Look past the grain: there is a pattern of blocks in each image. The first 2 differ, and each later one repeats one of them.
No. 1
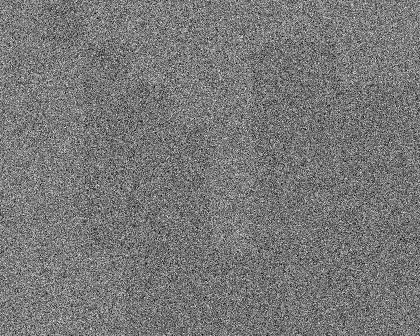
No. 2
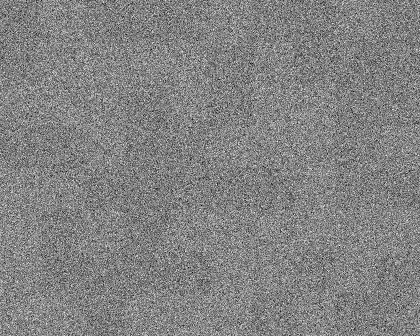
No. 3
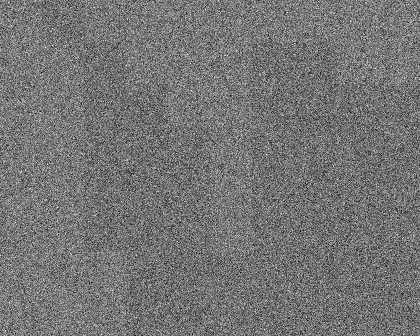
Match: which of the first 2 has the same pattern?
1
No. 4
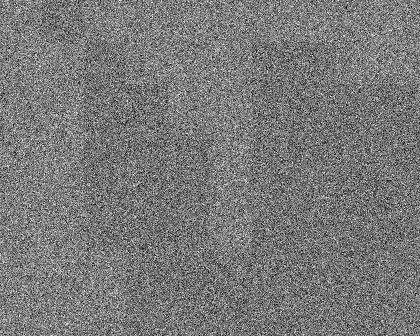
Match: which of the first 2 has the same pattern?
1
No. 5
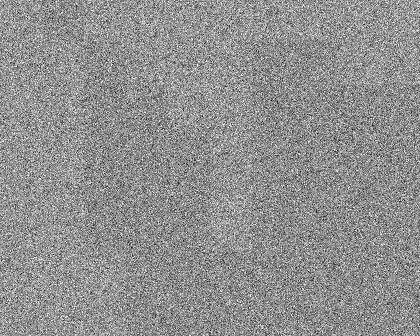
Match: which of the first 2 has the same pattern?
1
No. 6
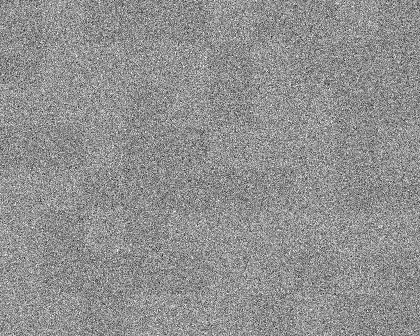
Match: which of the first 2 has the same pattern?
2
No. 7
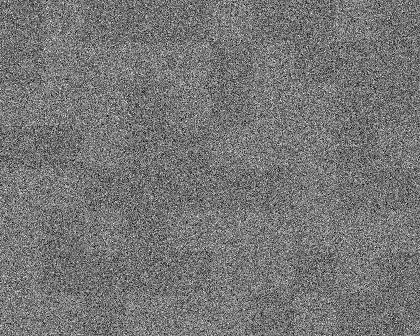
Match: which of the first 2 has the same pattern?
2
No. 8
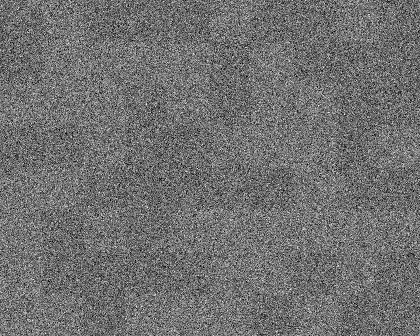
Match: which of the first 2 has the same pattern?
2
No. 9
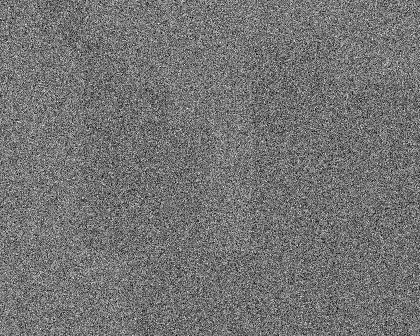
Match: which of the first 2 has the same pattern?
1
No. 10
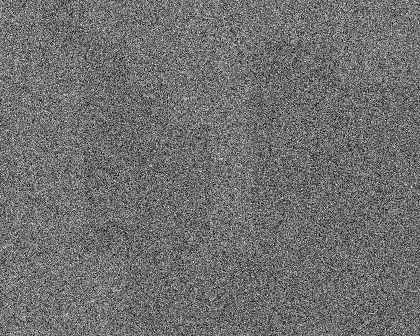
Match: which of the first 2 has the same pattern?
1
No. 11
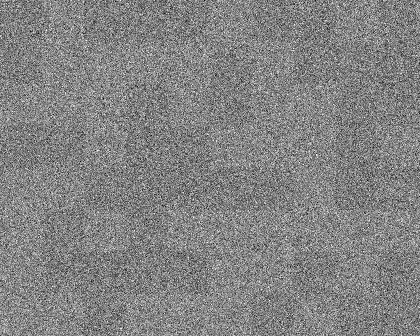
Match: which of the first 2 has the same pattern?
2
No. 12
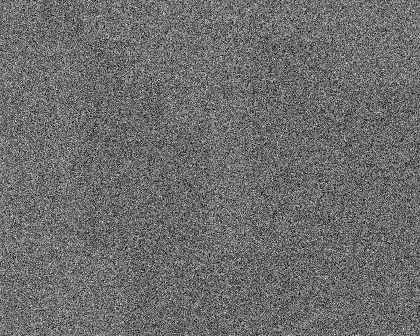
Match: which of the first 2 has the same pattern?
1
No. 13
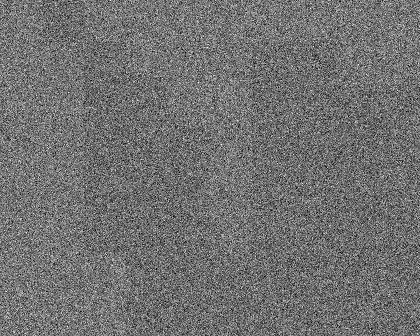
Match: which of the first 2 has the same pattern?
1
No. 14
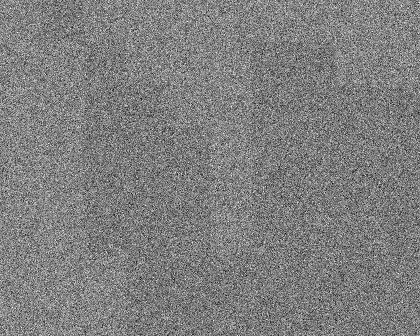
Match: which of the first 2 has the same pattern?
1
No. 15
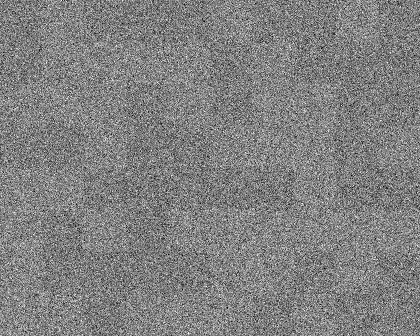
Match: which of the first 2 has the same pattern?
2
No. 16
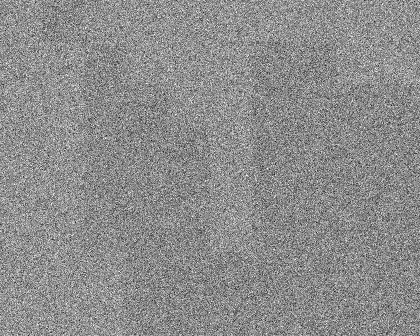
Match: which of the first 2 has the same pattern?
1
